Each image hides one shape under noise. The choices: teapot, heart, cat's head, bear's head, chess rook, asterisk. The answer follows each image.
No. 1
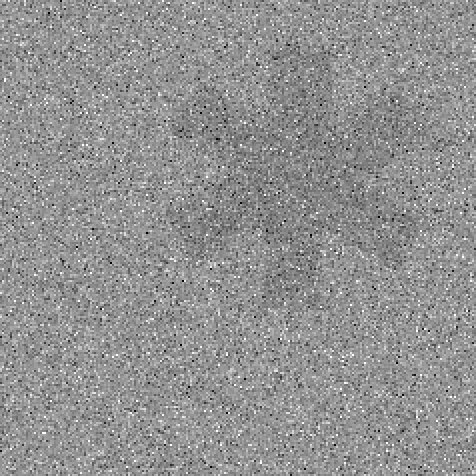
dark asterisk
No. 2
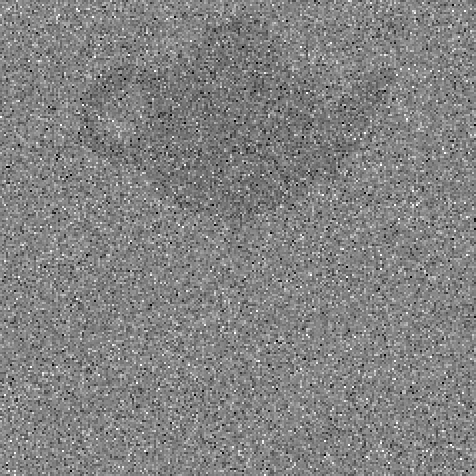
dark teapot
